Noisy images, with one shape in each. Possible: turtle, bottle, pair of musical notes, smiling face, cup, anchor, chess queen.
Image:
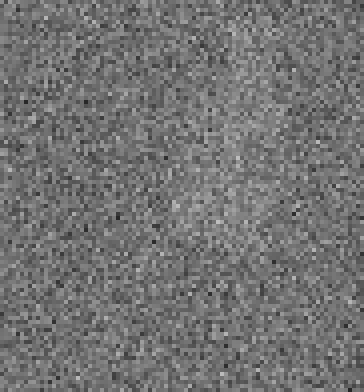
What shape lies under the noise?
bottle
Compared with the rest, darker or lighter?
lighter
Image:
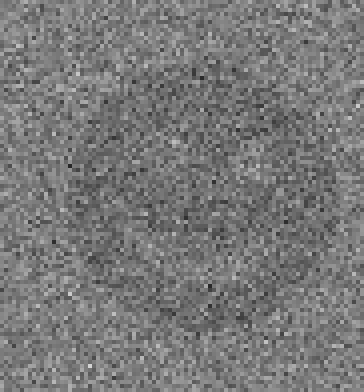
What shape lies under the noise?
smiling face
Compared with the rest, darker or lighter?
darker
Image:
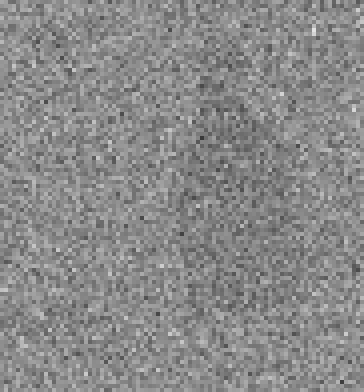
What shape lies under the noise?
bottle
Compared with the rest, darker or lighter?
darker
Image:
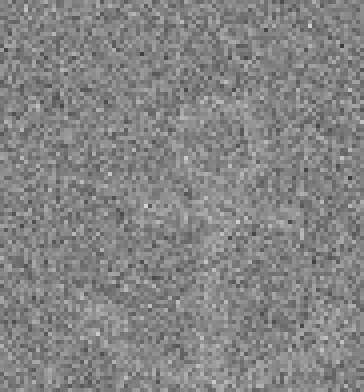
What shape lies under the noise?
anchor
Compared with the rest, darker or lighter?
lighter
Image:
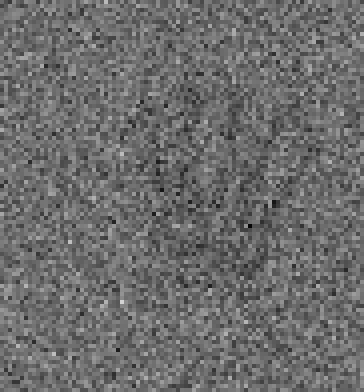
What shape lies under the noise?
chess queen
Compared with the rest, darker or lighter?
darker
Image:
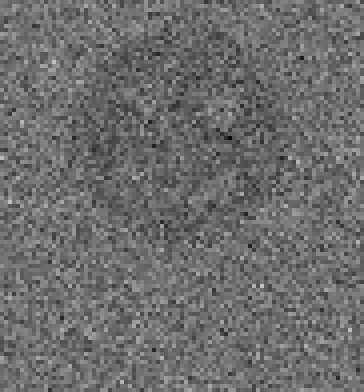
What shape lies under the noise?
smiling face
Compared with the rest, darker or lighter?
darker
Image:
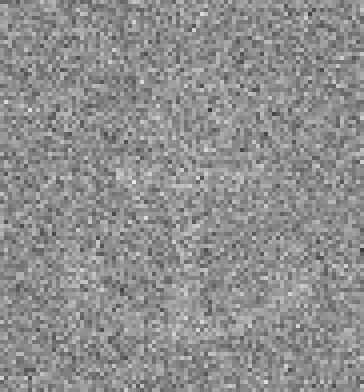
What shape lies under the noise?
anchor
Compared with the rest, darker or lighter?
lighter
